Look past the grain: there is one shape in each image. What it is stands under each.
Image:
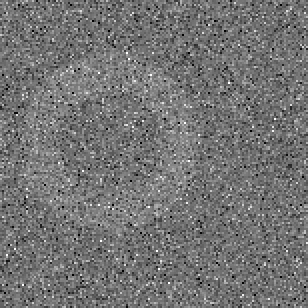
ring
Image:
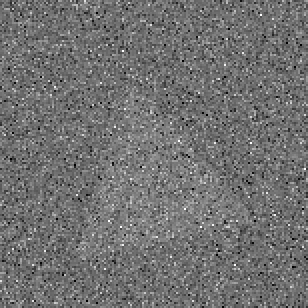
triangle
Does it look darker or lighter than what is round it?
lighter
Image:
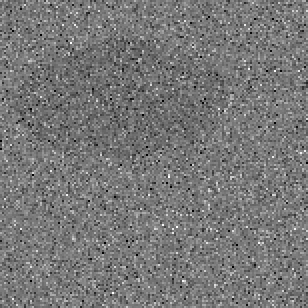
ellipse
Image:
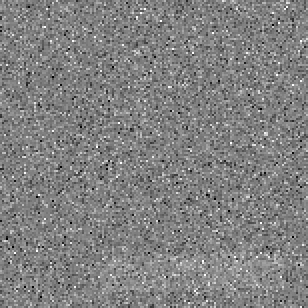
bar
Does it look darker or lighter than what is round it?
lighter
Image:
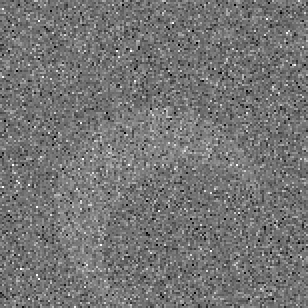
crescent
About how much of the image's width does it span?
two thirds
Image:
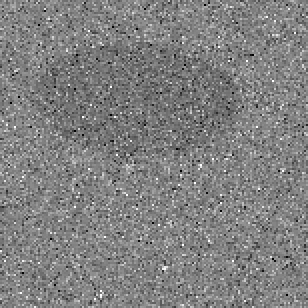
ellipse
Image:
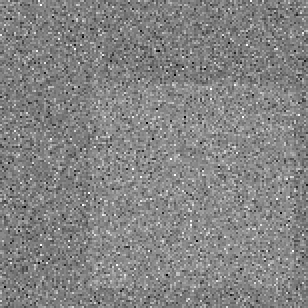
square
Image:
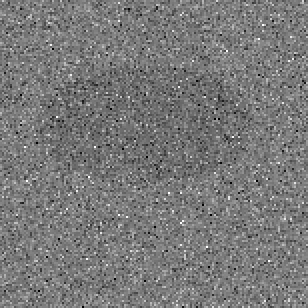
ellipse
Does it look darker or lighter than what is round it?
darker
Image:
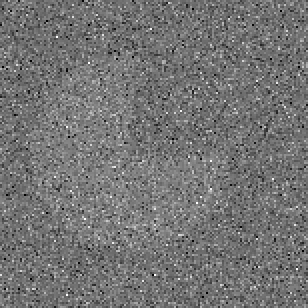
disc with a wedge cut out
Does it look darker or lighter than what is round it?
lighter
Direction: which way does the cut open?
up and right
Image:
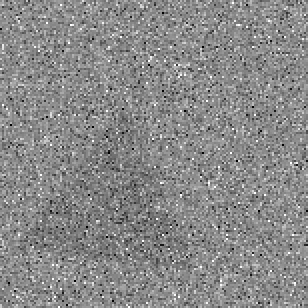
triangle
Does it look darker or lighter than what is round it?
darker
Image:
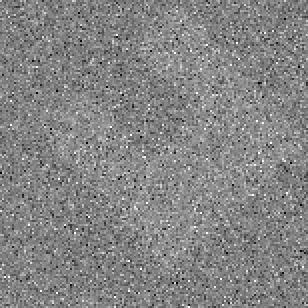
square with a notch
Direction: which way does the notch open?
up and left
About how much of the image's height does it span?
nearly all
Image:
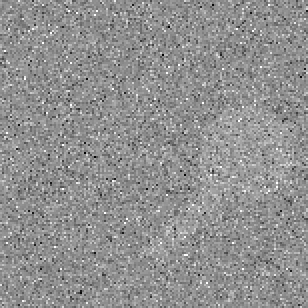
lollipop
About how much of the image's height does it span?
half
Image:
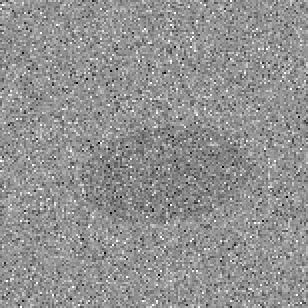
ellipse
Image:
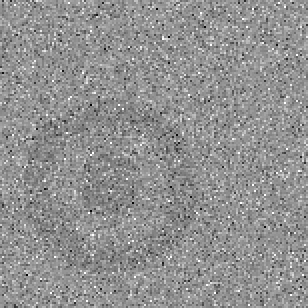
bullseye
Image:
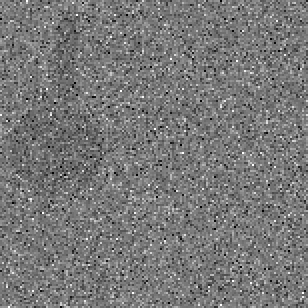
lollipop
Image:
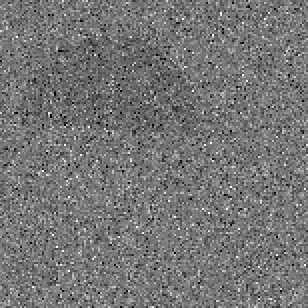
half disc
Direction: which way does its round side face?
up
